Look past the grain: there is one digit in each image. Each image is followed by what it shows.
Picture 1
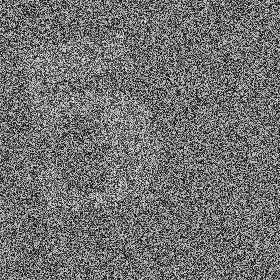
light 5
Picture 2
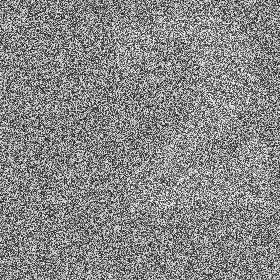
light 2
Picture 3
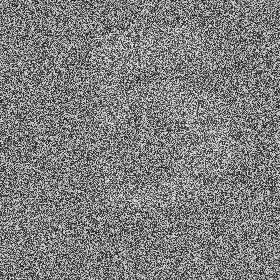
light 5
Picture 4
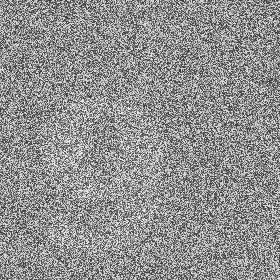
light 9
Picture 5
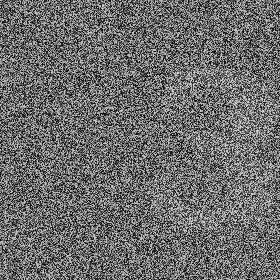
light 3
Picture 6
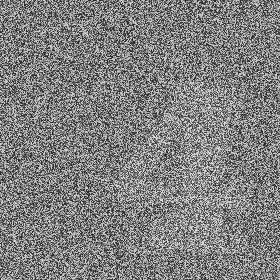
light 4
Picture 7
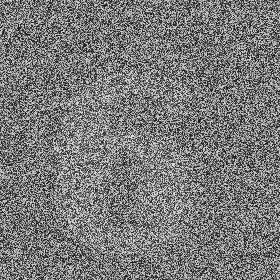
light 6
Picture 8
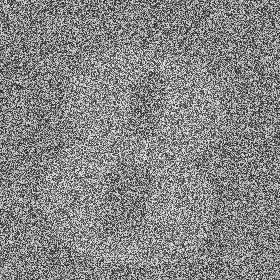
light 8
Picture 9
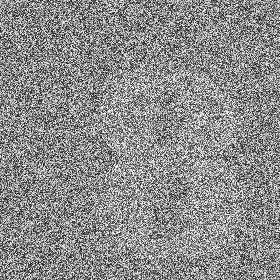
light 8
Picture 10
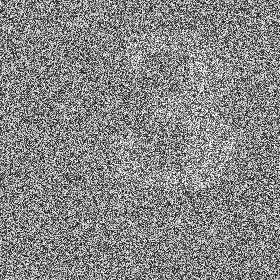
light 3
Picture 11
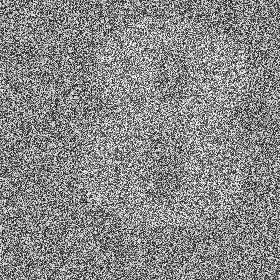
light 8
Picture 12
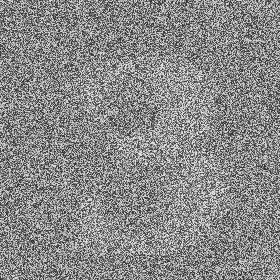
light 3
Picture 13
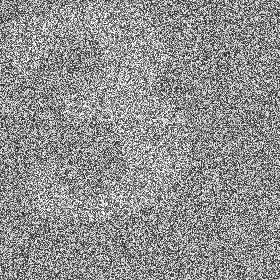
light 3
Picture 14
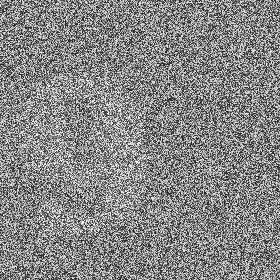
light 9
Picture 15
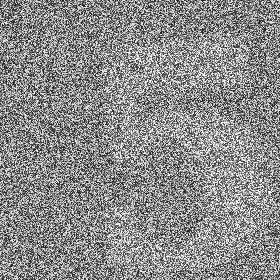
light 5
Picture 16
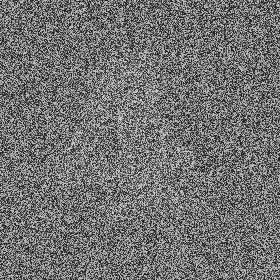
light 4
